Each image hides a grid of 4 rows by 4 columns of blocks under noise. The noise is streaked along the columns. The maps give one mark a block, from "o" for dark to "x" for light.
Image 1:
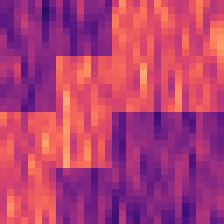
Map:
o o x x
o x x x
x x o o
x o o o
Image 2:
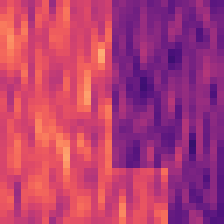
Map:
x x o o
x x o o
x x o o
x x x o
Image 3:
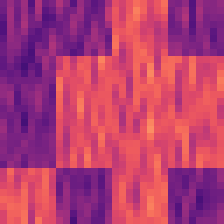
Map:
o o x o
o x x x
o x x x
x o x o
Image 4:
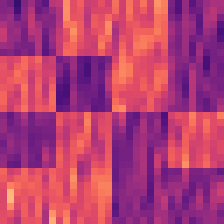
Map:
o x x o
x o x o
o x o x
x x o o
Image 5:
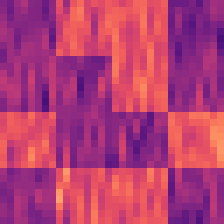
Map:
o x x o
o o x o
x o o x
o x x o
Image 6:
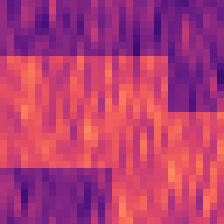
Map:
o o o o
x x x o
x x x x
o o x x
